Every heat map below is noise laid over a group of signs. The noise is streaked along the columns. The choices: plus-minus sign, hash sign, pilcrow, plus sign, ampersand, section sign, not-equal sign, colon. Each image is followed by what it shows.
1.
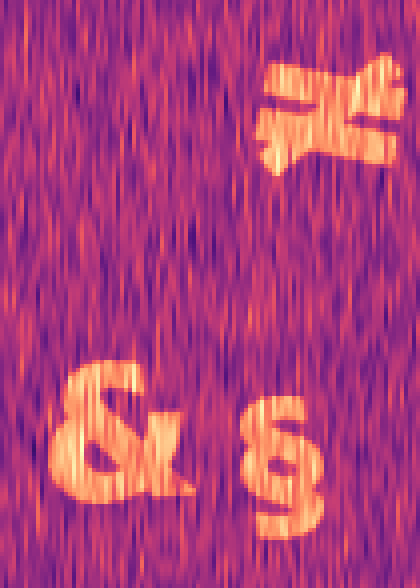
top right: not-equal sign; bottom left: ampersand; bottom right: section sign
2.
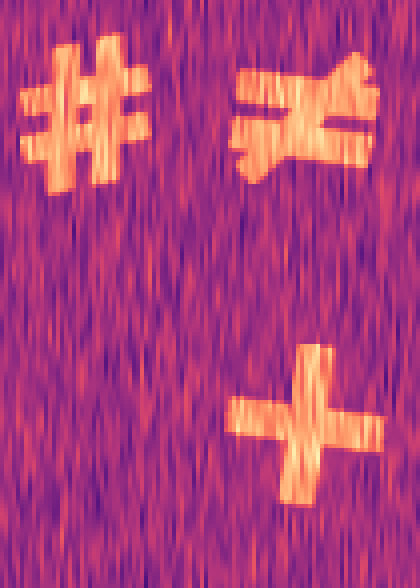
top left: hash sign; top right: not-equal sign; bottom right: plus sign
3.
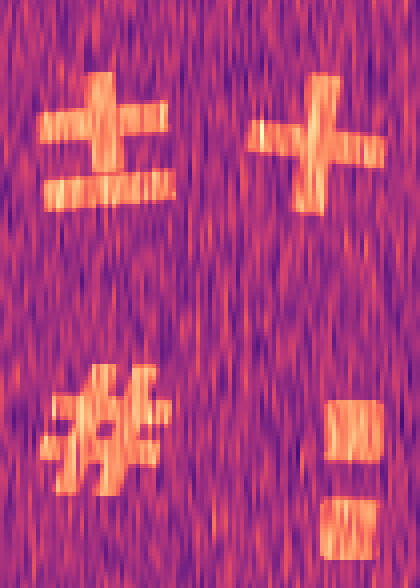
top left: plus-minus sign; top right: plus sign; bottom left: hash sign; bottom right: colon
